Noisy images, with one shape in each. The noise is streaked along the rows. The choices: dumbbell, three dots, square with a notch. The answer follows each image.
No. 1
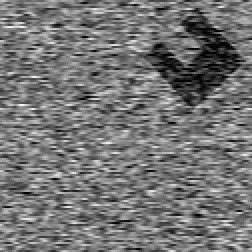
square with a notch
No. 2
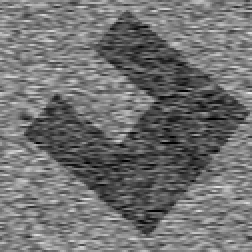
square with a notch
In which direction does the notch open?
up and left
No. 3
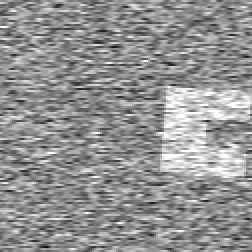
square with a notch
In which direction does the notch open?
right
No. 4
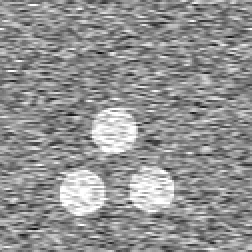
three dots
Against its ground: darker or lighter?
lighter
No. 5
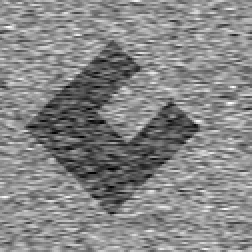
square with a notch
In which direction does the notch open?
up and right
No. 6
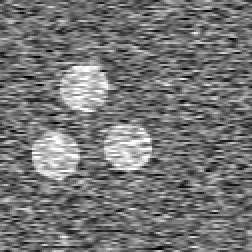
three dots
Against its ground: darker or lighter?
lighter
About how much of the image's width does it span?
half
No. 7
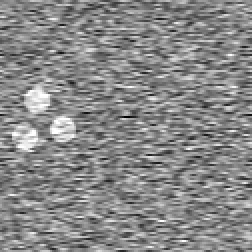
three dots
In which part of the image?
middle left
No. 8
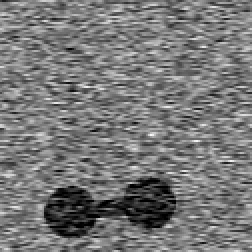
dumbbell
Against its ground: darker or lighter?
darker
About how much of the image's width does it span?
half
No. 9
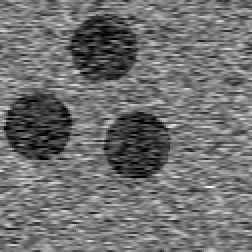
three dots
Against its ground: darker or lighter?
darker
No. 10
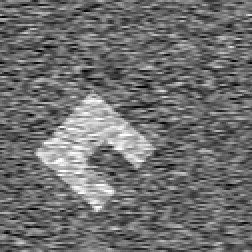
square with a notch
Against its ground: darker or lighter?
lighter
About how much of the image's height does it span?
half
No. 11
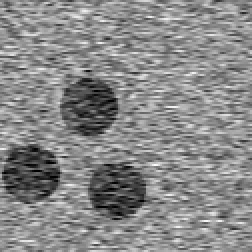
three dots
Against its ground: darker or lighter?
darker
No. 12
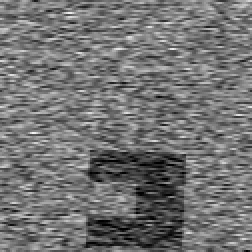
square with a notch
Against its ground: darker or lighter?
darker
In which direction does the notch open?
left
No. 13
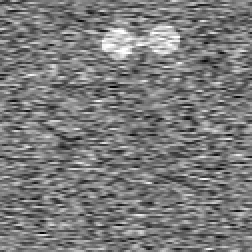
dumbbell
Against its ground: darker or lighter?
lighter
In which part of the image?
top middle
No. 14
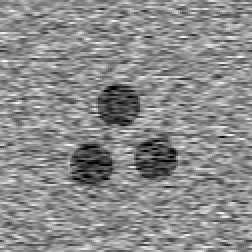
three dots
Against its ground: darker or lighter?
darker
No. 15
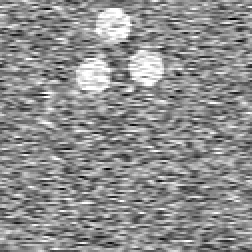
three dots
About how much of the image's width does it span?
a third
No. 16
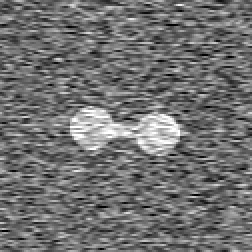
dumbbell
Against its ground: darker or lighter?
lighter
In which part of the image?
centre
